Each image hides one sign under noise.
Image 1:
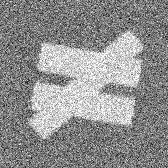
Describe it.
light not-equal sign
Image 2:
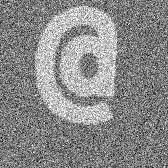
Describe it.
light at sign
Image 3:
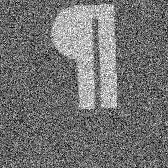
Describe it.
light pilcrow
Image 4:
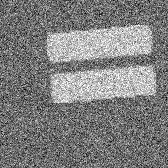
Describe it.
light equals sign
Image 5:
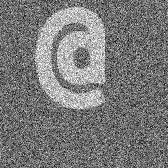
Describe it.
light at sign
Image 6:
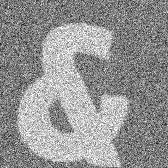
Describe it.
light ampersand
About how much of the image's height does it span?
nearly all
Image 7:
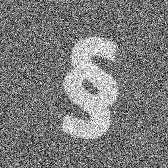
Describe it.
light section sign
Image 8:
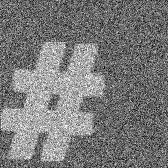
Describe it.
light hash sign
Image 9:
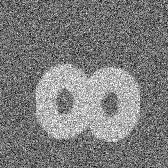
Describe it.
light infinity sign
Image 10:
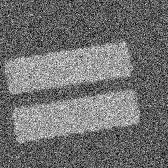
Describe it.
light equals sign
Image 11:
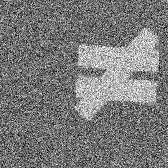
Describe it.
light not-equal sign
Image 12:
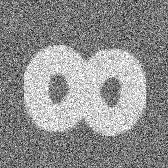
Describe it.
light infinity sign
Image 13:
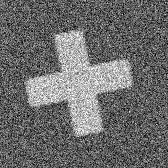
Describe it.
light plus sign
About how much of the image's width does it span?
two thirds
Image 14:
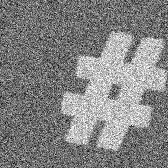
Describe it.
light hash sign
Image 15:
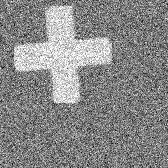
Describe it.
light plus sign
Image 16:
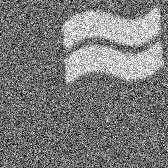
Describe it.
light approximately sign
